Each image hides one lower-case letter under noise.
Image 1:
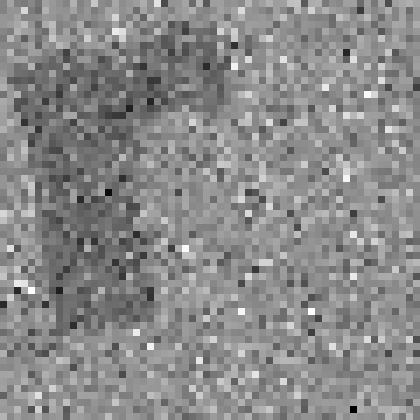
r
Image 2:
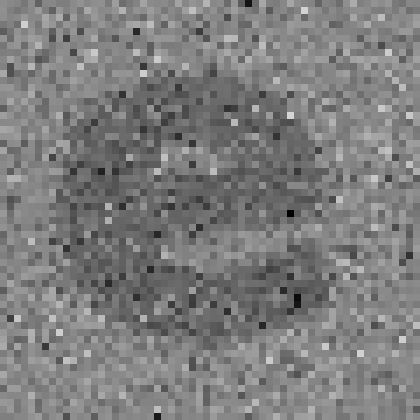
e
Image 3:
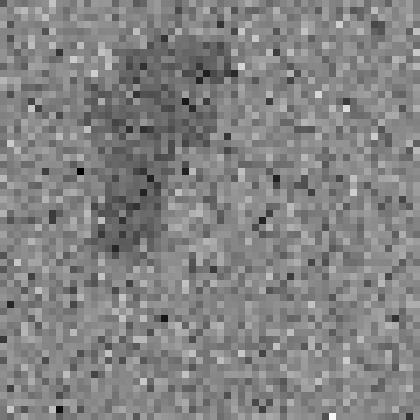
f
